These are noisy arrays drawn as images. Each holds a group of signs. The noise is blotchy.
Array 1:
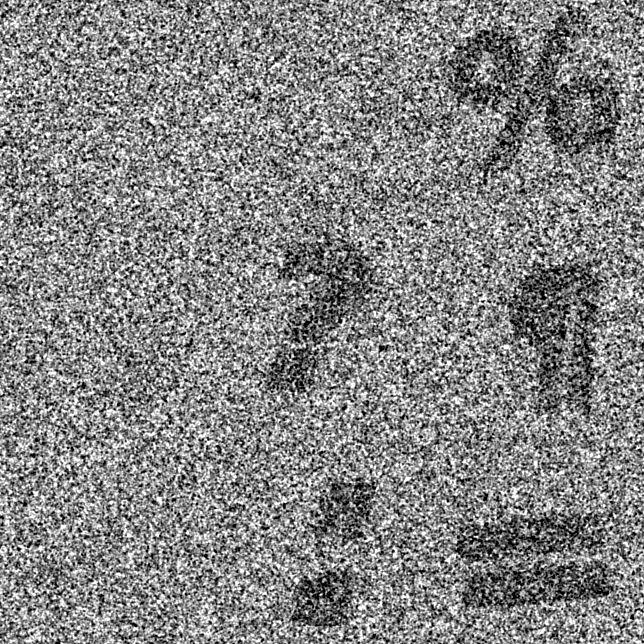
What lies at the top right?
percent sign
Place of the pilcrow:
middle right
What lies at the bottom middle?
colon
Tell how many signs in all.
5
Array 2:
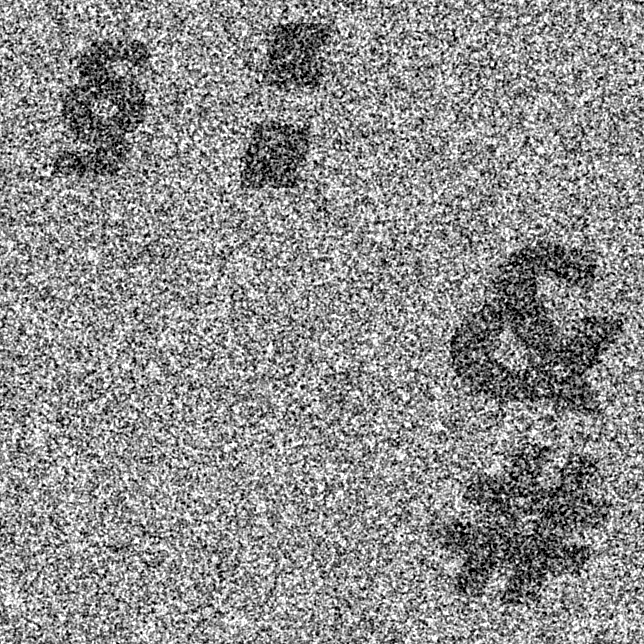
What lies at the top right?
nothing
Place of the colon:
top middle
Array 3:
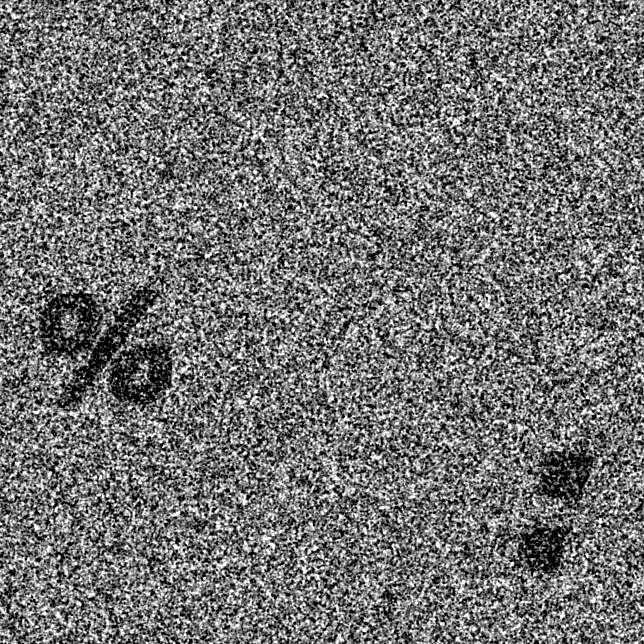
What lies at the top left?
nothing
